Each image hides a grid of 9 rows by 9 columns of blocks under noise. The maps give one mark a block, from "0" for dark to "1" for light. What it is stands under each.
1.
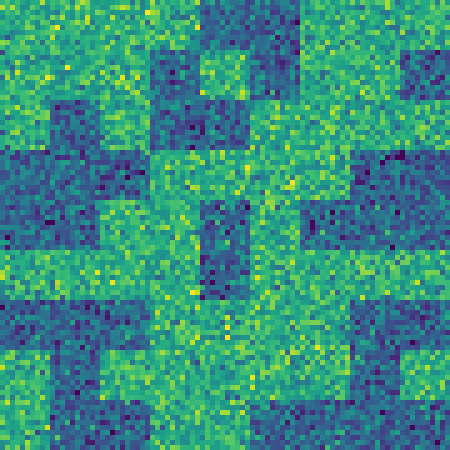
1 1 1 1 0 0 1 1 1
1 1 1 0 1 0 1 1 0
1 0 1 0 0 1 1 1 1
0 0 0 1 1 1 1 0 0
0 0 1 1 0 1 0 0 0
1 1 1 1 0 1 1 1 1
0 0 0 1 1 1 1 0 0
1 0 1 1 1 1 1 0 1
1 0 0 1 1 0 0 0 0
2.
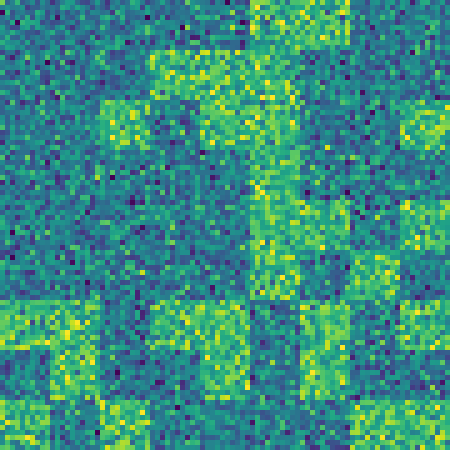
0 0 0 0 0 1 1 0 0
0 0 0 1 1 1 0 0 0
0 0 1 0 1 1 0 0 1
0 0 0 0 0 1 0 0 0
0 0 0 0 0 1 1 0 1
0 0 0 0 0 1 0 1 0
1 1 0 1 1 0 1 0 1
0 1 0 0 1 0 1 0 0
1 0 1 0 0 0 0 1 1
